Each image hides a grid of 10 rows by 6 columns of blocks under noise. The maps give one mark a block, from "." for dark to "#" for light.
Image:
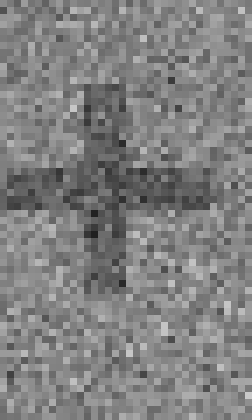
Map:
######
######
##.###
##.###
.....#
##.###
##.###
######
######
######
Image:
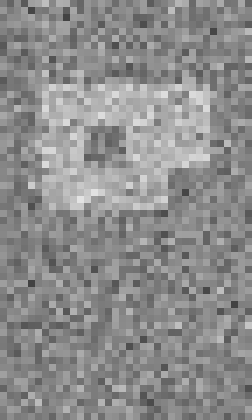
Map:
......
......
.####.
.#.##.
.###..
......
......
......
......
......
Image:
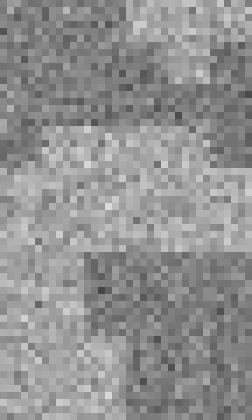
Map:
...###
....#.
......
.####.
######
######
##....
##....
###...
###...
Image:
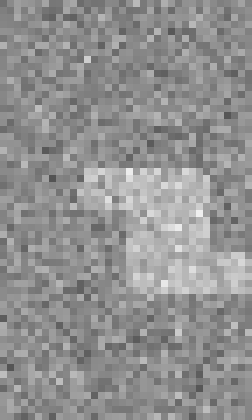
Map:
......
......
......
......
..###.
...##.
...###
......
......
......
